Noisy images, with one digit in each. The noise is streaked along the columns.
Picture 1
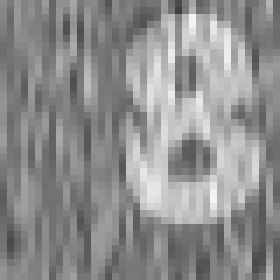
8
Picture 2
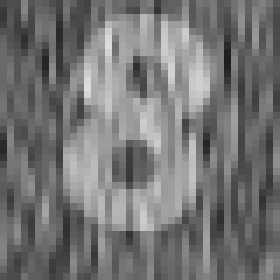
8
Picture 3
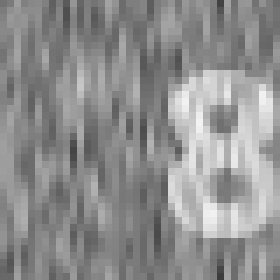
8
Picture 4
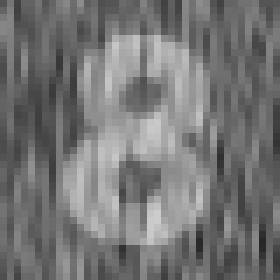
8
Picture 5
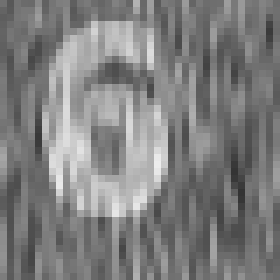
6
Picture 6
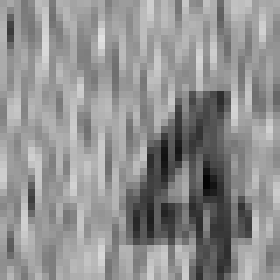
4
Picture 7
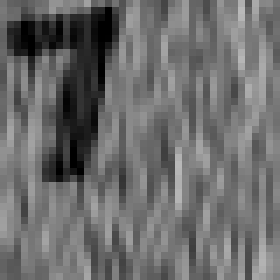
7
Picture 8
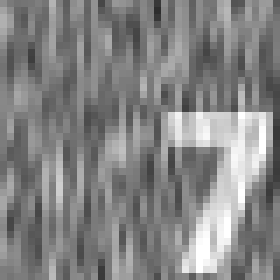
7
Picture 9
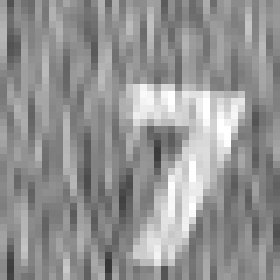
7
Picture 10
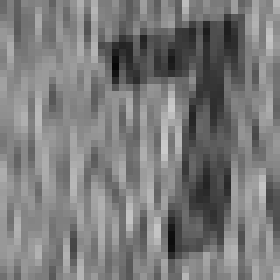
7
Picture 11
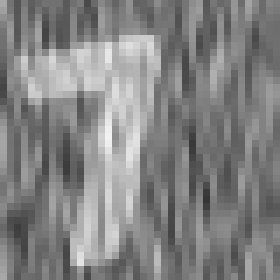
7
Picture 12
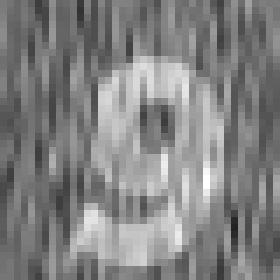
9
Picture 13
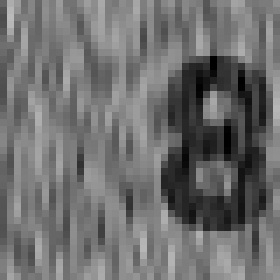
8
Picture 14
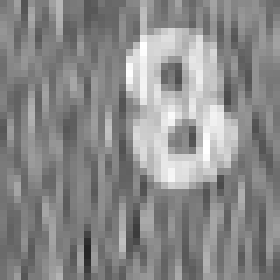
8
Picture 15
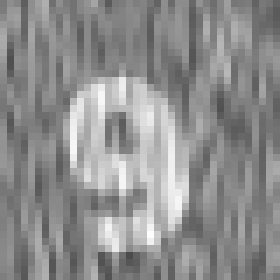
9
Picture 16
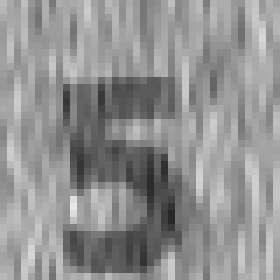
5
